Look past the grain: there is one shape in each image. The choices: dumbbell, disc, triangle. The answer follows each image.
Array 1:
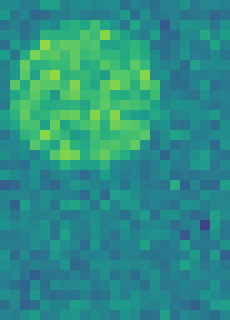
disc
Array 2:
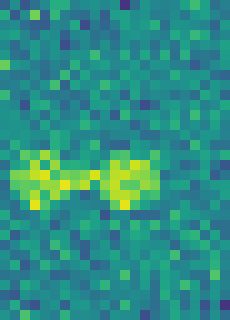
dumbbell
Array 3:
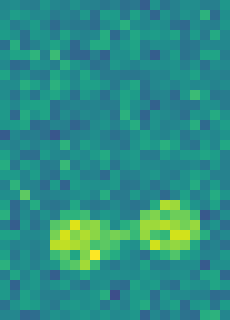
dumbbell
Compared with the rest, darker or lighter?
lighter
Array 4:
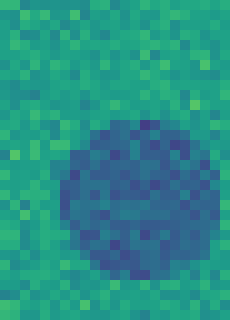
disc
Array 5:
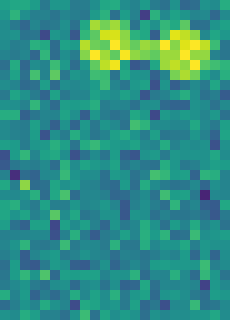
dumbbell
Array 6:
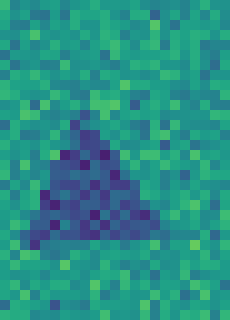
triangle
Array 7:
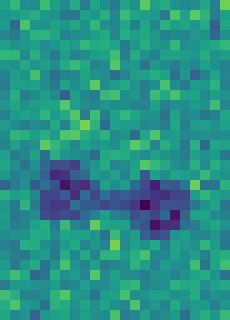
dumbbell
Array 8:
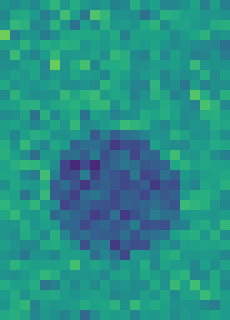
disc
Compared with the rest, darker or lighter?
darker
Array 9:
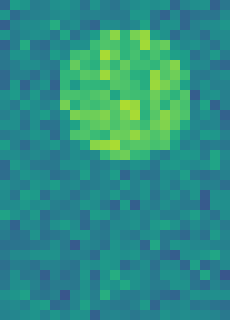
disc
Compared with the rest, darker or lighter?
lighter
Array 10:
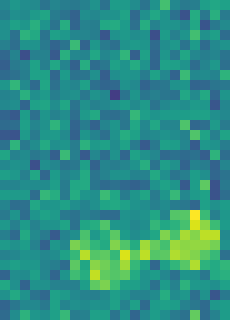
dumbbell
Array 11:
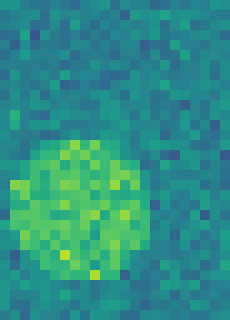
disc
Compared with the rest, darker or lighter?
lighter
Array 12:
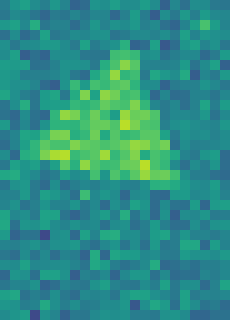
triangle
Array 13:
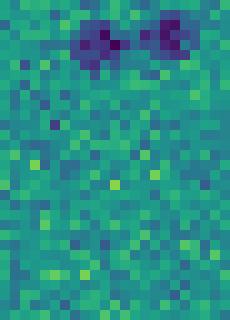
dumbbell
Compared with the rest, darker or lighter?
darker
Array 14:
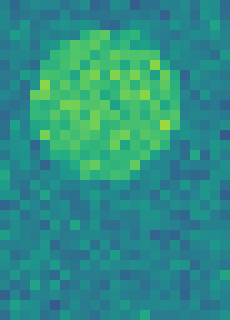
disc
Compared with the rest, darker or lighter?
lighter
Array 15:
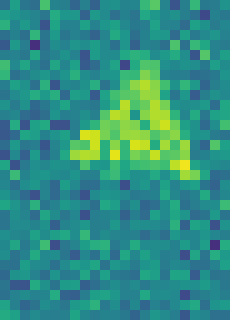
triangle
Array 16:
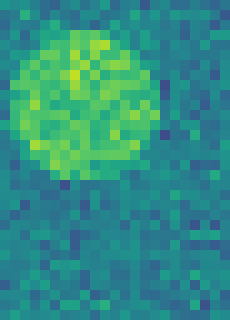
disc
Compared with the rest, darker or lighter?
lighter
